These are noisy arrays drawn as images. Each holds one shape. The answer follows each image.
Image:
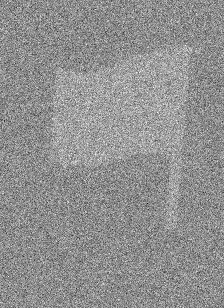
light flag
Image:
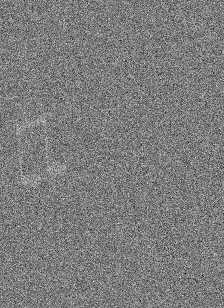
light pair of musical notes, middle left
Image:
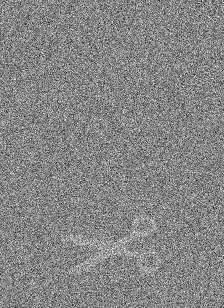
light pair of scissors
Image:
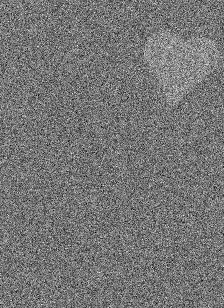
light heart, top right
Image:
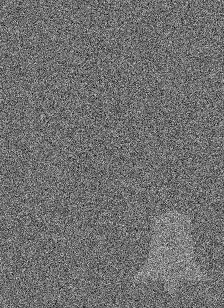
light bell, bottom right
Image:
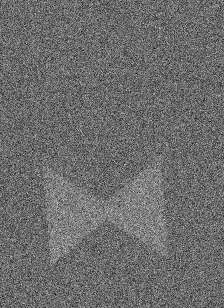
light bow tie
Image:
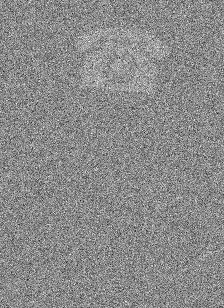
light telephone, top middle
